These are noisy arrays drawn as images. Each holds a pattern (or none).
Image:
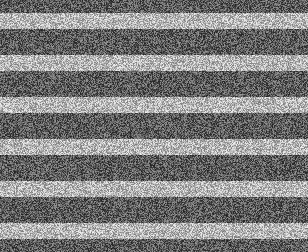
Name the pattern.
horizontal stripes
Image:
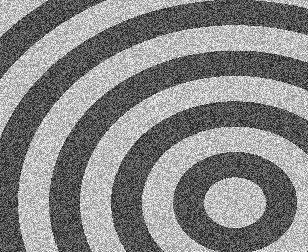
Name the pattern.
rings round one point
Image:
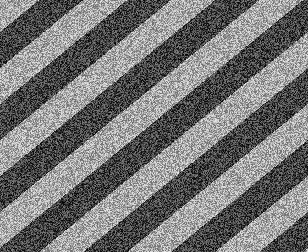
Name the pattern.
diagonal stripes
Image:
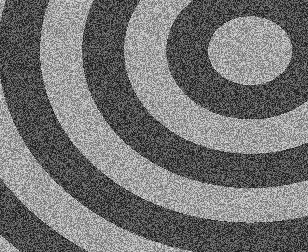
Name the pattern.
rings round one point
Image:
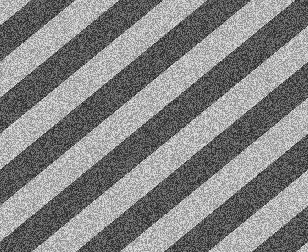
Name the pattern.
diagonal stripes
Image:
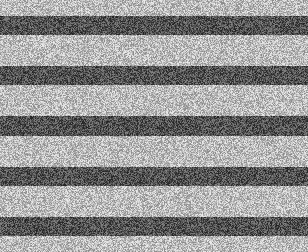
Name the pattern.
horizontal stripes
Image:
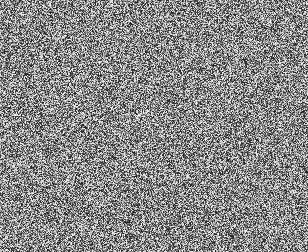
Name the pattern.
only noise
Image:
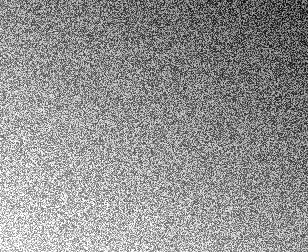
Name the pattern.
a smooth slope
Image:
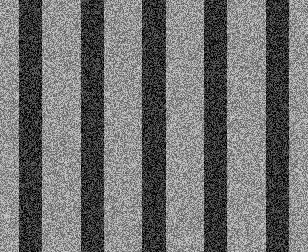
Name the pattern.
vertical stripes
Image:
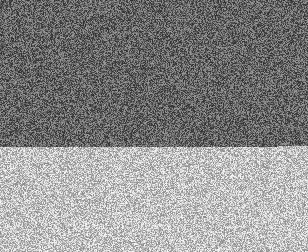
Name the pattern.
a sharp edge
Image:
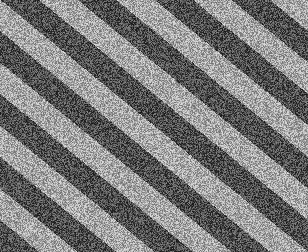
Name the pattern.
diagonal stripes
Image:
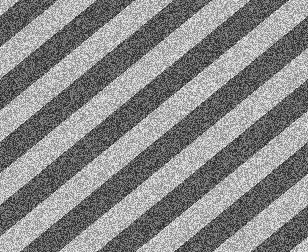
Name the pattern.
diagonal stripes
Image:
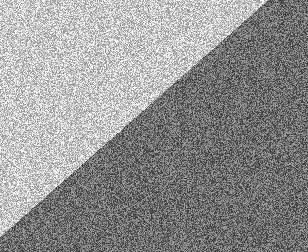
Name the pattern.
a sharp edge
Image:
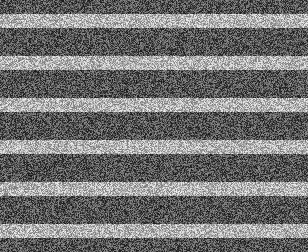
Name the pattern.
horizontal stripes
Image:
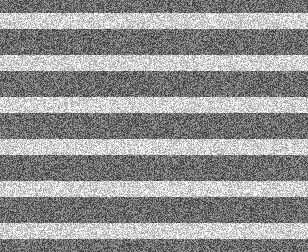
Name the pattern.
horizontal stripes
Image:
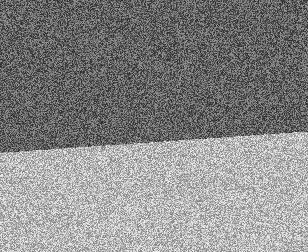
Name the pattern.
a sharp edge
